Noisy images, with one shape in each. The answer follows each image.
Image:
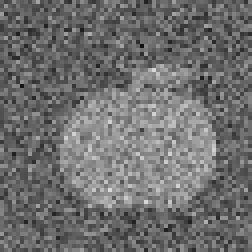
apple
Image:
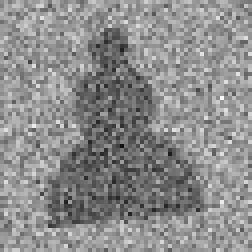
chess pawn
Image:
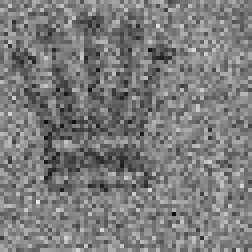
chess queen
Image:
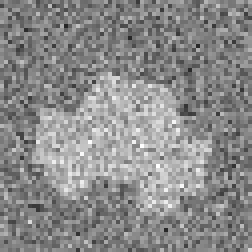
car
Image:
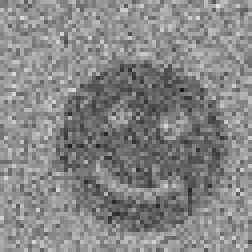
smiling face
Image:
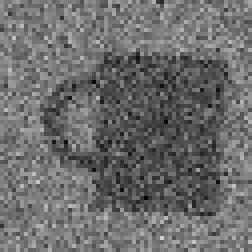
cup
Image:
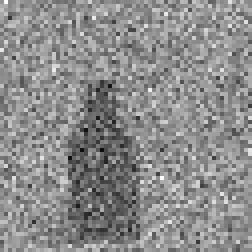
bottle
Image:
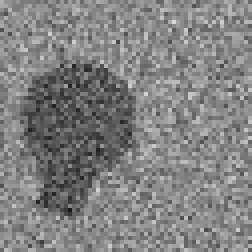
light bulb
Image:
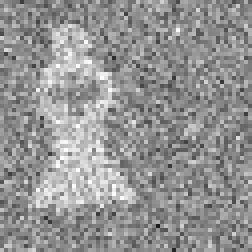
chess bishop
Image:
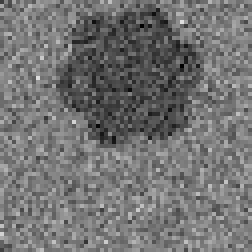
flower
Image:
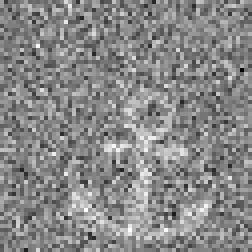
anchor
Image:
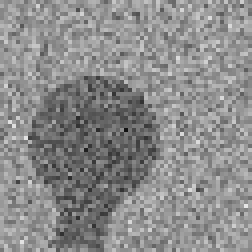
light bulb
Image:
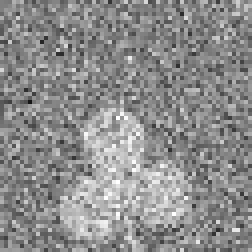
club
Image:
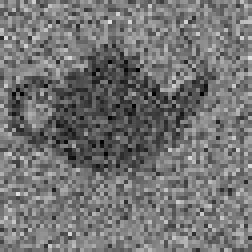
teapot
